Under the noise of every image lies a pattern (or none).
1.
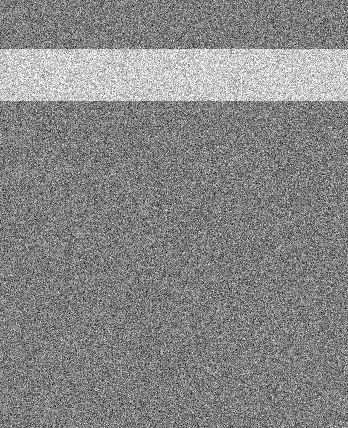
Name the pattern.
one band of rows
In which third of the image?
top
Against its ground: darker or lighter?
lighter
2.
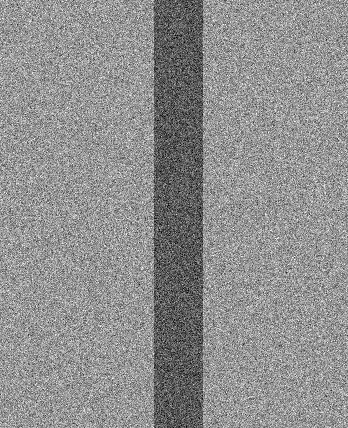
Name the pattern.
one band of columns
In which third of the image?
middle
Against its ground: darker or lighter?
darker
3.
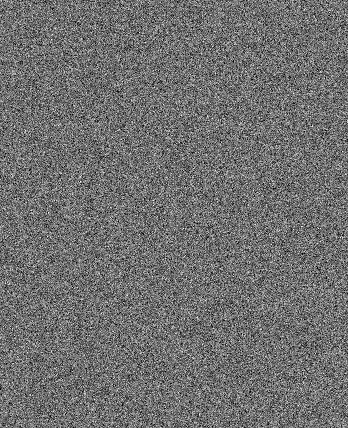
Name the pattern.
only noise
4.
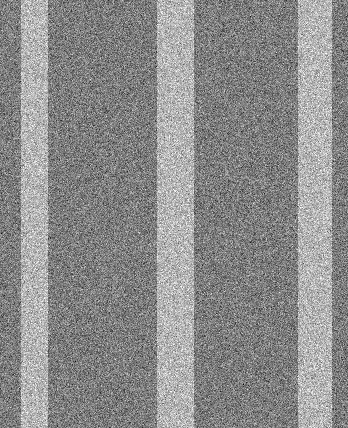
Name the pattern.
bands of columns
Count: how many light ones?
3
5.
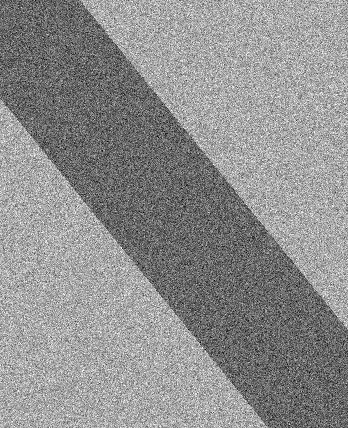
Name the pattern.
a diagonal band
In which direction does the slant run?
top left to bottom right
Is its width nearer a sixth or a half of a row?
a half
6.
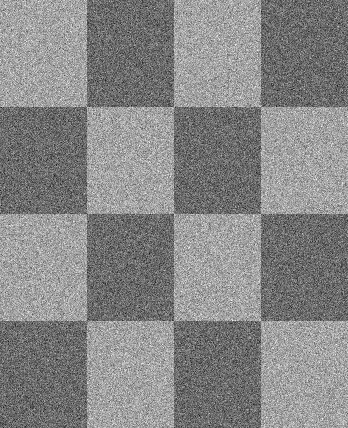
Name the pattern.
a checkerboard
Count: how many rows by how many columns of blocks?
4 by 4
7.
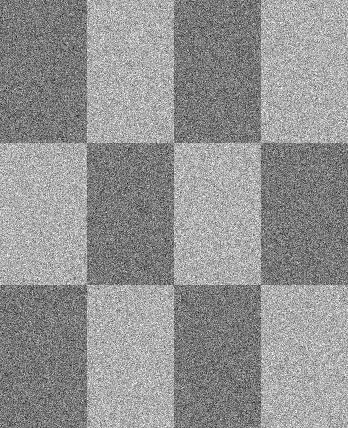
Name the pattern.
a checkerboard
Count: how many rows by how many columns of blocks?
3 by 4
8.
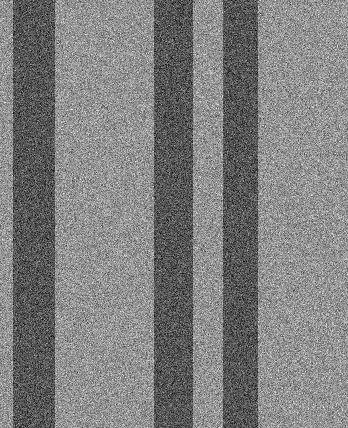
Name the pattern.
bands of columns
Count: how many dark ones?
3
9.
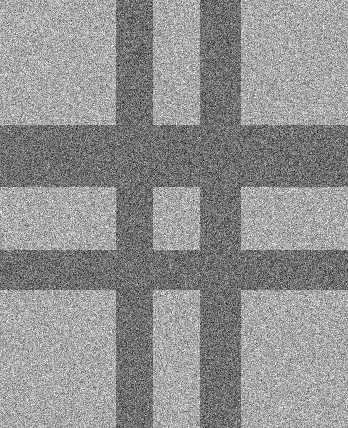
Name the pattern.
bands of rows crossing bands of columns
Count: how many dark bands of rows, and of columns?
2 and 2
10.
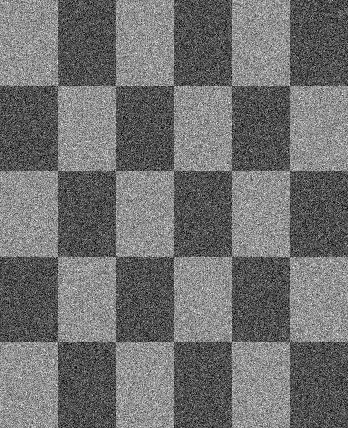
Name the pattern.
a checkerboard
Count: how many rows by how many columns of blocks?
5 by 6
